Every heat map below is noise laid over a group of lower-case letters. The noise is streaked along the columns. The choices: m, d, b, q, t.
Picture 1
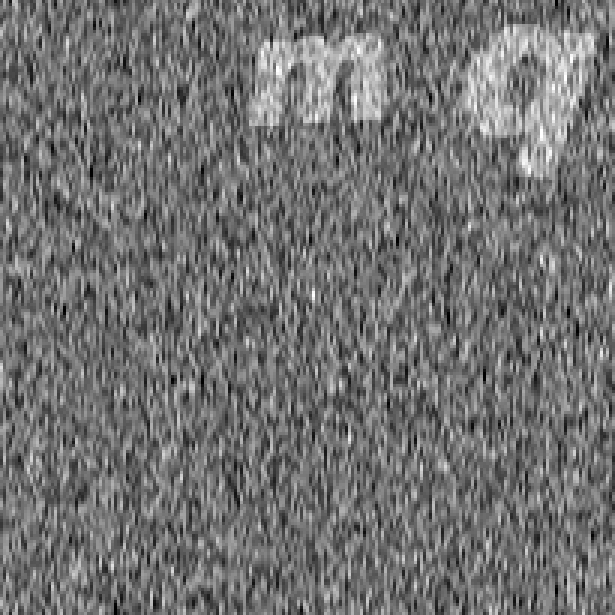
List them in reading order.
top middle: m; top right: q
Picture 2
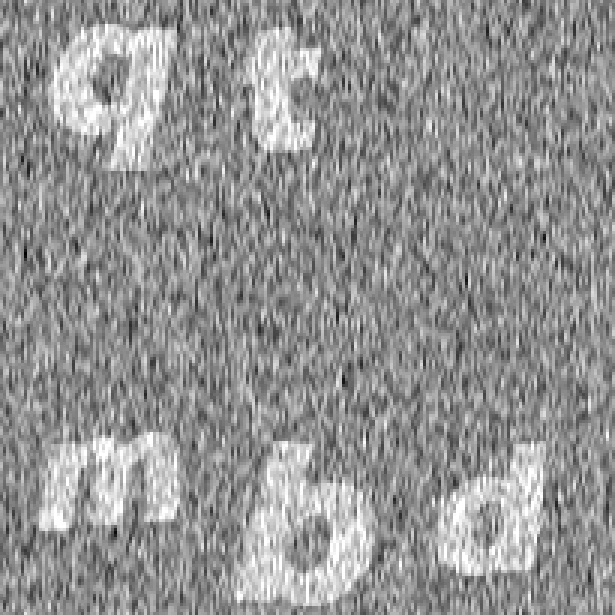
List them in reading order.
top left: q; top middle: t; bottom left: m; bottom middle: b; bottom right: d
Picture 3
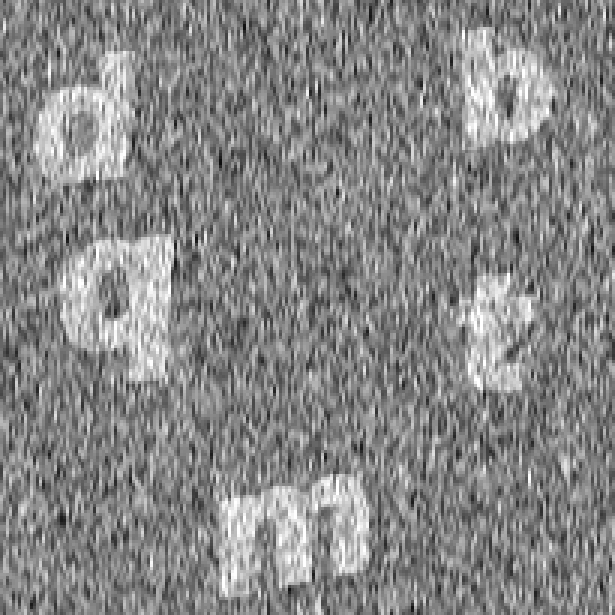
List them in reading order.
top left: d; top right: b; middle left: q; middle right: t; bottom middle: m
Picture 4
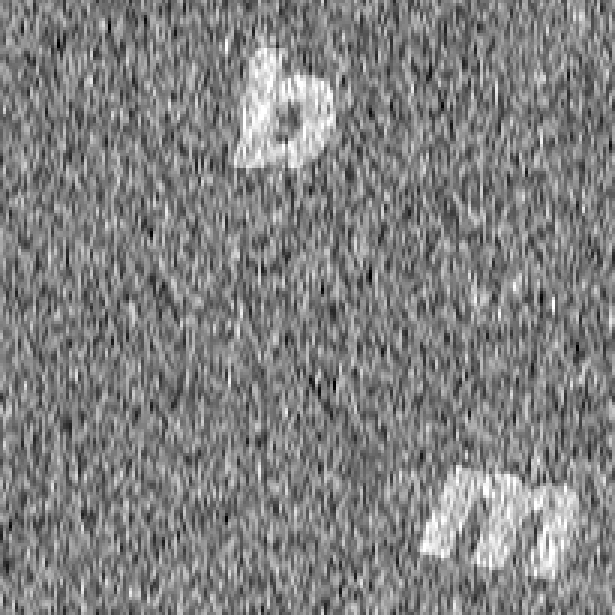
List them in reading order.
top middle: b; bottom right: m
